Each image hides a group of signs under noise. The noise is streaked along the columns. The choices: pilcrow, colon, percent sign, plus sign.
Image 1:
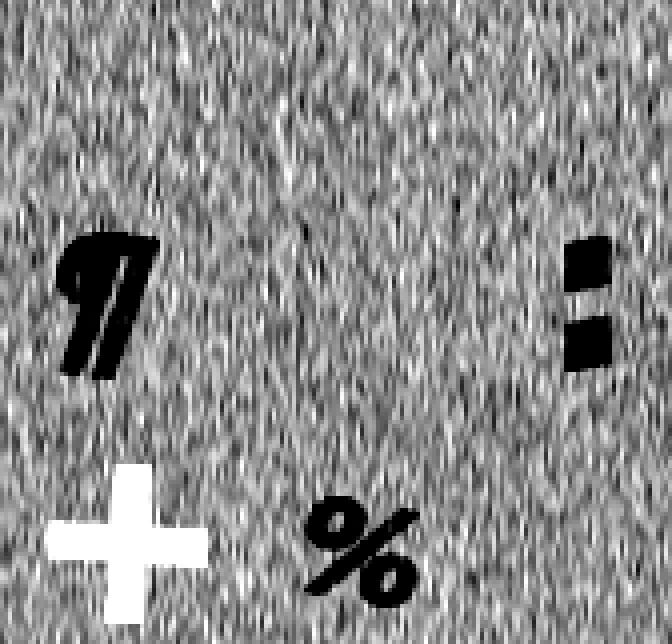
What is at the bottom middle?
percent sign
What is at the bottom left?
plus sign
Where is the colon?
middle right
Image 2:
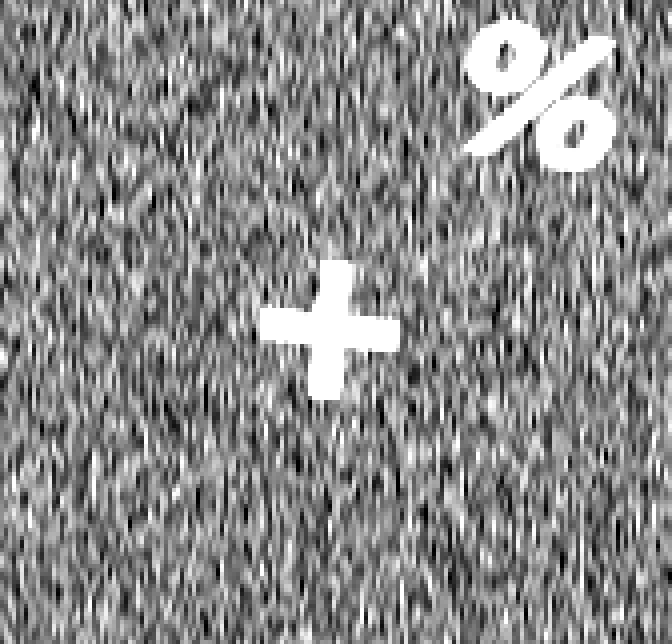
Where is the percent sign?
top right
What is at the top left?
nothing
